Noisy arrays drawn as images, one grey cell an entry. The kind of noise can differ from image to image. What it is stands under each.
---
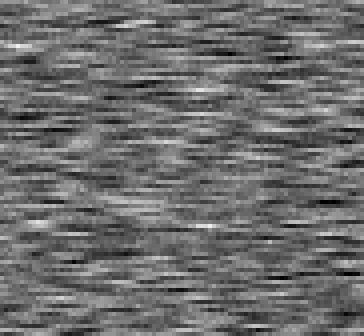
streaked along the rows
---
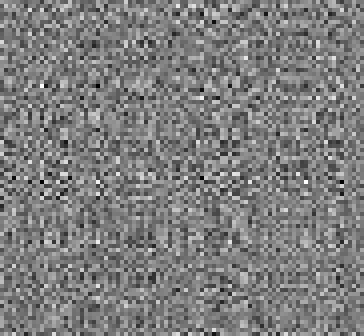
low rank plus noise
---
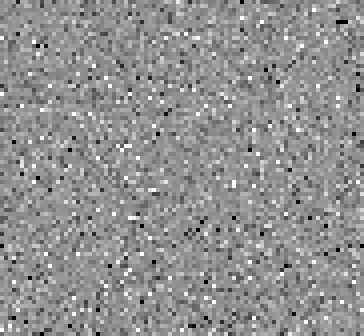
heavy tails
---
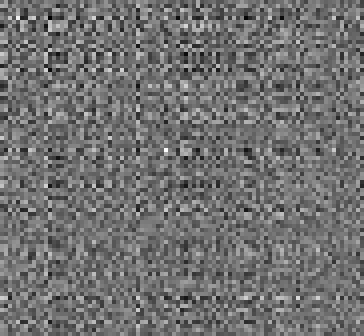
low rank plus noise
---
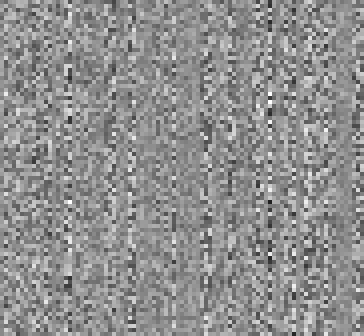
columns of uneven size
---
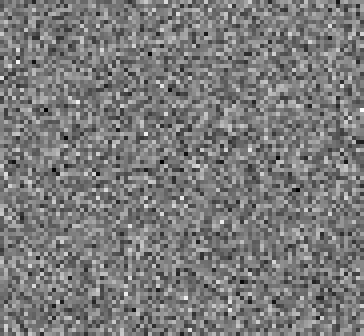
independent entries
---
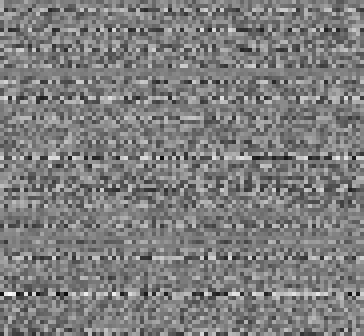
rows of uneven size
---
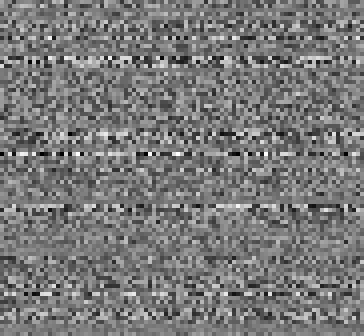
rows of uneven size
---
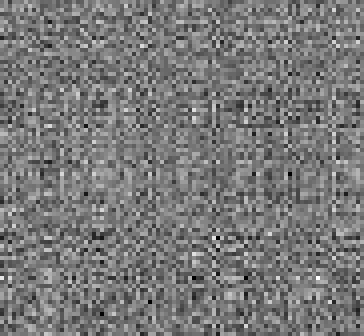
low rank plus noise
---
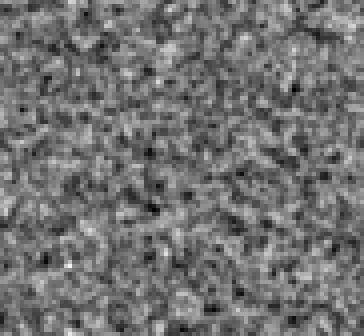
blotchy
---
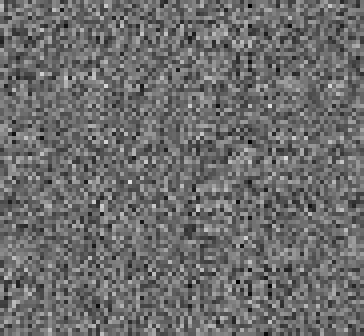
low rank plus noise
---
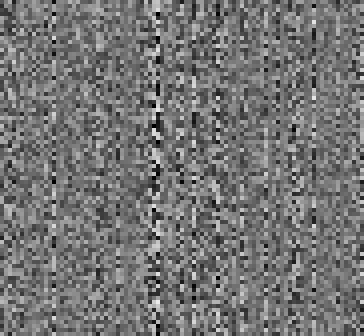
columns of uneven size
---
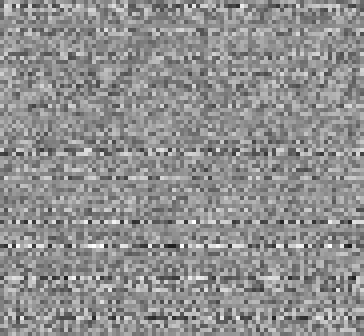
rows of uneven size
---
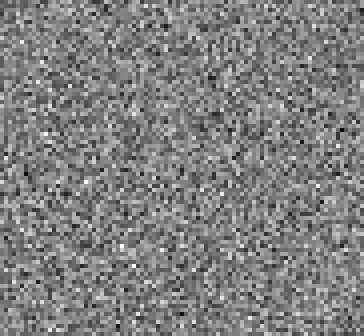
independent entries
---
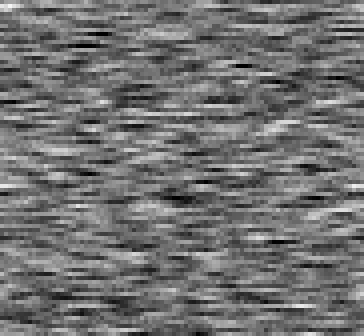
streaked along the rows
